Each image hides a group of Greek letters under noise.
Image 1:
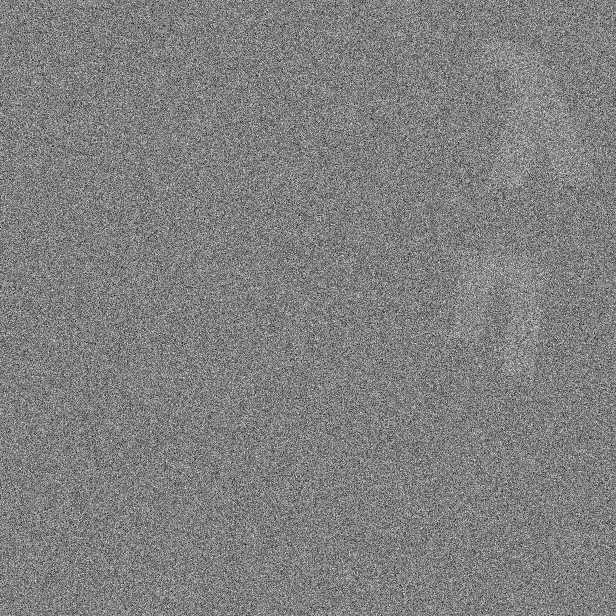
top right: light lambda; middle right: light eta
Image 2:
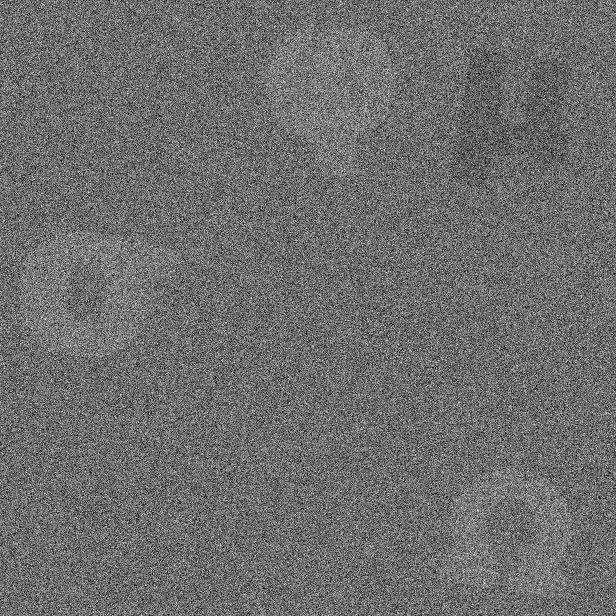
top middle: light phi; top right: dark mu; middle left: light sigma; bottom right: light omega
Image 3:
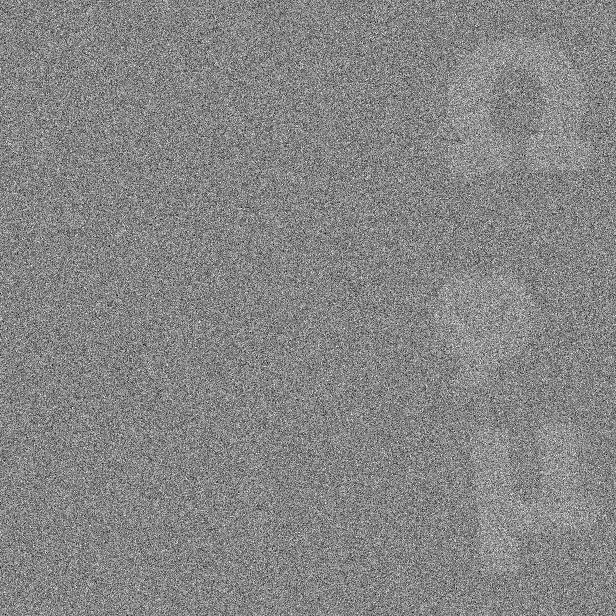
top right: light omega; middle right: light phi; bottom right: light mu
